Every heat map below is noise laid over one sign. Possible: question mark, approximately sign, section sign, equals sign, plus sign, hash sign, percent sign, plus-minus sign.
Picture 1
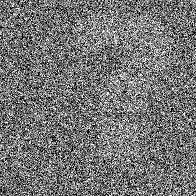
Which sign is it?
question mark
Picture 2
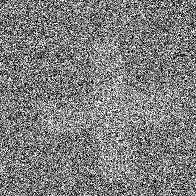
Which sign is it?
plus sign
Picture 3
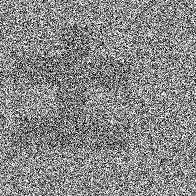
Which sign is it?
plus-minus sign
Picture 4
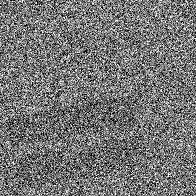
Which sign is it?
equals sign
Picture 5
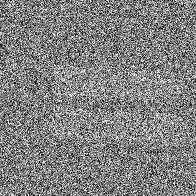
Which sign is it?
equals sign
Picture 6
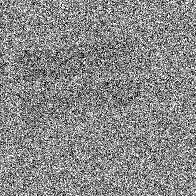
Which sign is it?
equals sign
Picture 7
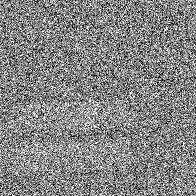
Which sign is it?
equals sign
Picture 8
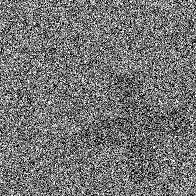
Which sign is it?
plus sign
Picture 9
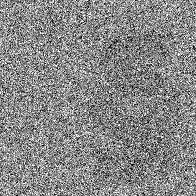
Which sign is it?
section sign
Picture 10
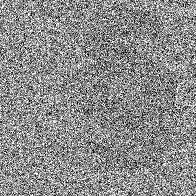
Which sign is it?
section sign
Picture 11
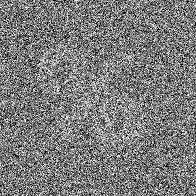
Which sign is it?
percent sign
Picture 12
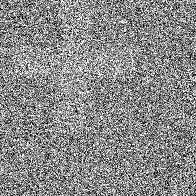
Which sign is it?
plus sign
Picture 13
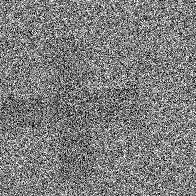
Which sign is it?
plus sign
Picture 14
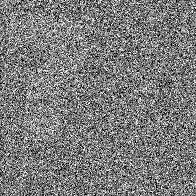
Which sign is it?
question mark
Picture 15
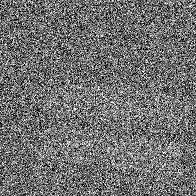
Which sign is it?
equals sign
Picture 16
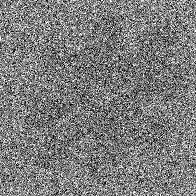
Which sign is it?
hash sign
